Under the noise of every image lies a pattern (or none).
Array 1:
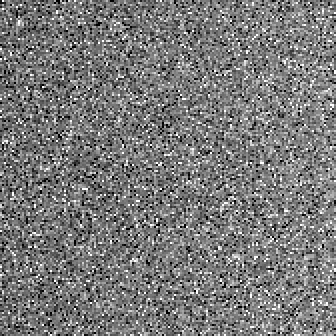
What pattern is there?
a smooth slope
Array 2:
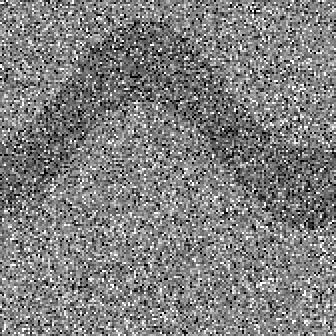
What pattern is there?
a wavy band
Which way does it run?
left to right
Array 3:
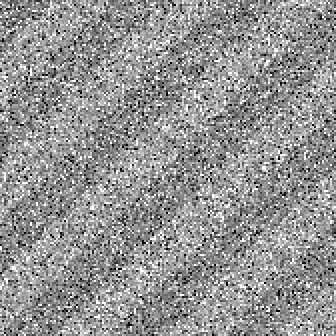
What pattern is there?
diagonal stripes
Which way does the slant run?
bottom left to top right
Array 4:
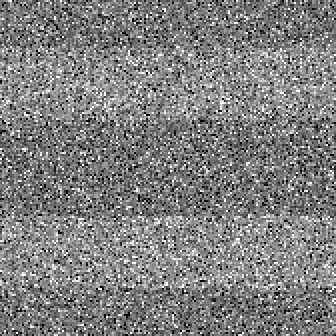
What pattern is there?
horizontal stripes
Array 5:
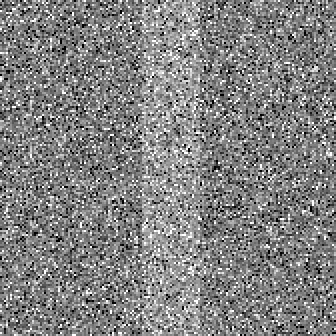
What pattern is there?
one vertical stripe
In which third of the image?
middle
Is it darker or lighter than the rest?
lighter
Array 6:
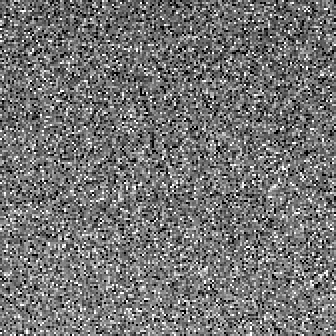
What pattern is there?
a smooth slope
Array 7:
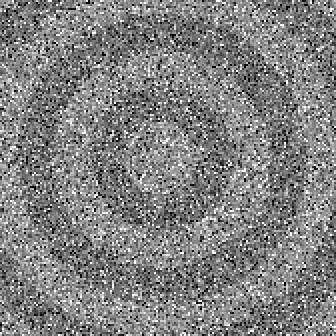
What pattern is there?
rings round one point
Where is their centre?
centre
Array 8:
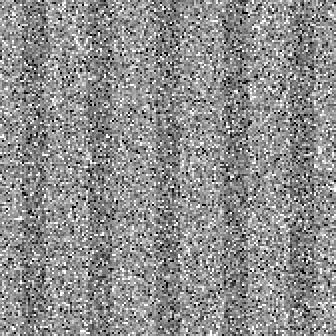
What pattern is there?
vertical stripes
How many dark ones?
5
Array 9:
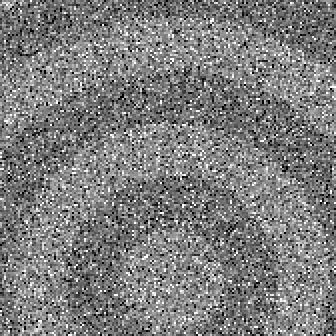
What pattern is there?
rings round one point
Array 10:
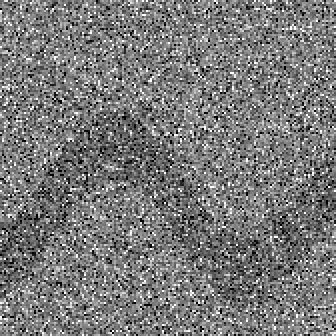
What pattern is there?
a wavy band
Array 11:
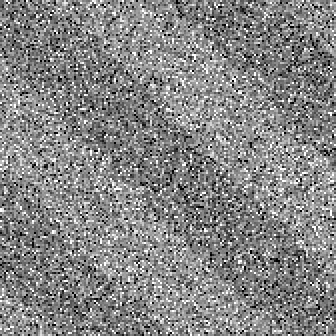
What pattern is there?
diagonal stripes
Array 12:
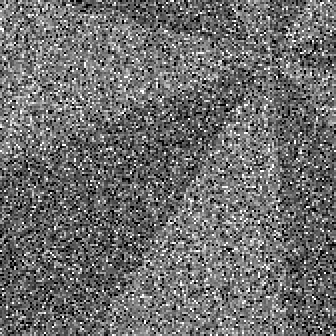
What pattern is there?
spokes from one point
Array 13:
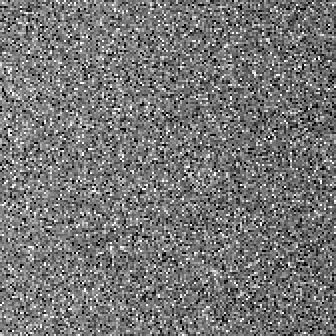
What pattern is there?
a smooth slope
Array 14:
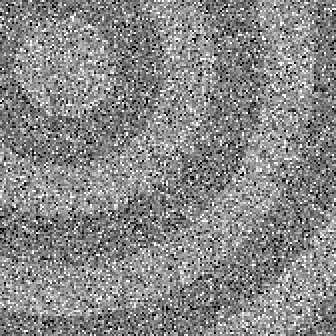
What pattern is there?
rings round one point
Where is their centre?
top left
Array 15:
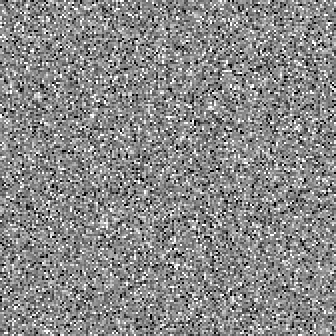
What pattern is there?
only noise
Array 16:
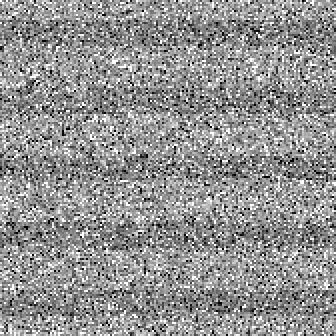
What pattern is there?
horizontal stripes
